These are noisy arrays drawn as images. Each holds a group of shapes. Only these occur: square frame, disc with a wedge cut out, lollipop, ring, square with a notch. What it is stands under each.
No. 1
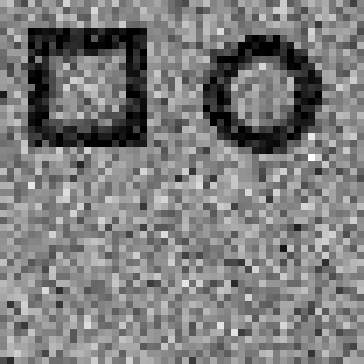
top left: square frame; top right: ring
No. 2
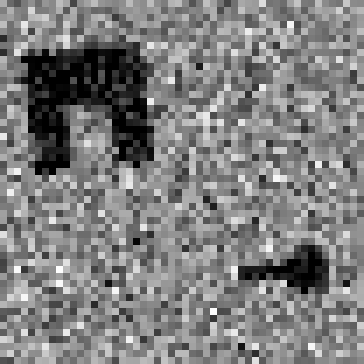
top left: square with a notch; bottom right: lollipop
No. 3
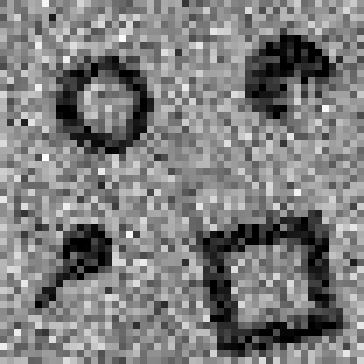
top left: ring; top right: disc with a wedge cut out; bottom left: lollipop; bottom right: square frame
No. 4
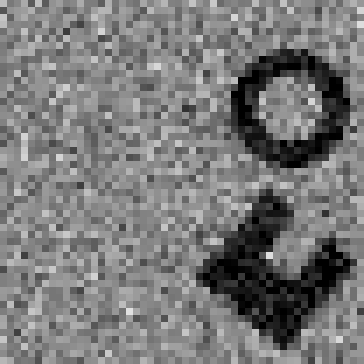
top right: ring; bottom right: square with a notch
